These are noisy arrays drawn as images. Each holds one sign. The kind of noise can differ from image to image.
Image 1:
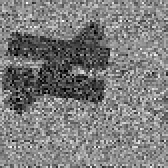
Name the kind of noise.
rows of uneven size
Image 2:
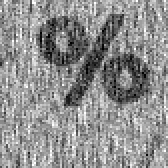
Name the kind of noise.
streaked along the columns
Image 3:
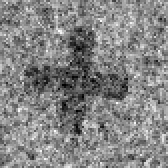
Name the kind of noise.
blotchy
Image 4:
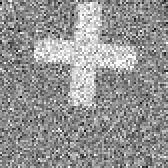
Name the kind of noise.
low rank plus noise
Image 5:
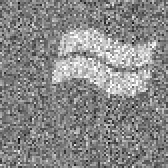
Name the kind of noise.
columns of uneven size
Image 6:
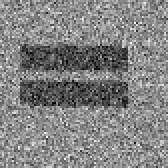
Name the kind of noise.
low rank plus noise
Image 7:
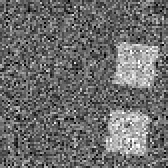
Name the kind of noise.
low rank plus noise
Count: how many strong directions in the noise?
two
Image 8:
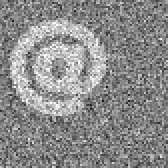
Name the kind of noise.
low rank plus noise
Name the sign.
at sign
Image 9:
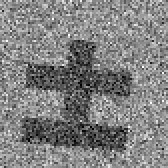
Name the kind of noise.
independent entries
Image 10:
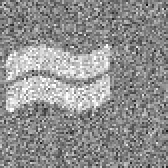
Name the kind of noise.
low rank plus noise
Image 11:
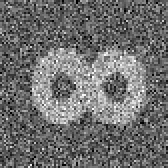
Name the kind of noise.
low rank plus noise
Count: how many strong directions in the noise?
two
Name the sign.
infinity sign
